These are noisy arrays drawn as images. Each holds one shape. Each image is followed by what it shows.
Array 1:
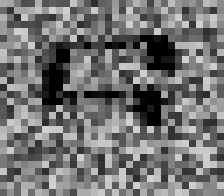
dark pair of musical notes
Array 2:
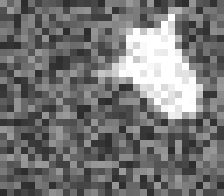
light bell
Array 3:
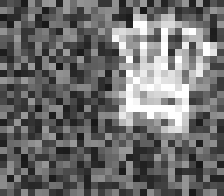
light chess queen
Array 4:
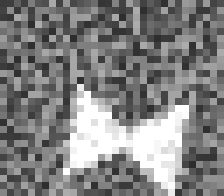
light bow tie
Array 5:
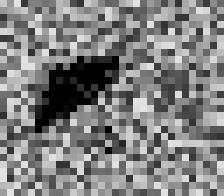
dark umbrella
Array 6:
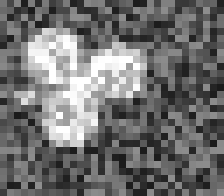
light club
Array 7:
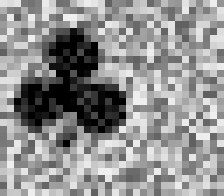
dark club
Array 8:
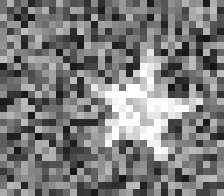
light star
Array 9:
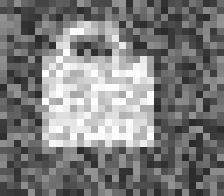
light cup
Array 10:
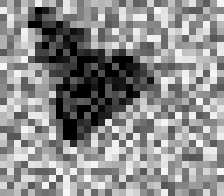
dark chess pawn
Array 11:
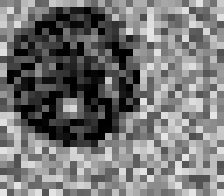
dark smiling face
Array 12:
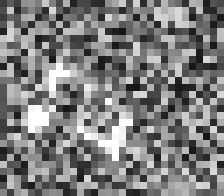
light pair of musical notes
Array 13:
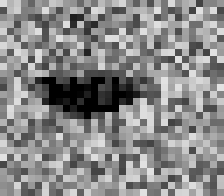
dark umbrella
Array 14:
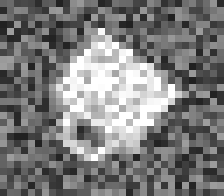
light cup
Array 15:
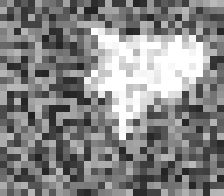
light bell
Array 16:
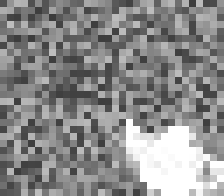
light teapot, bottom right
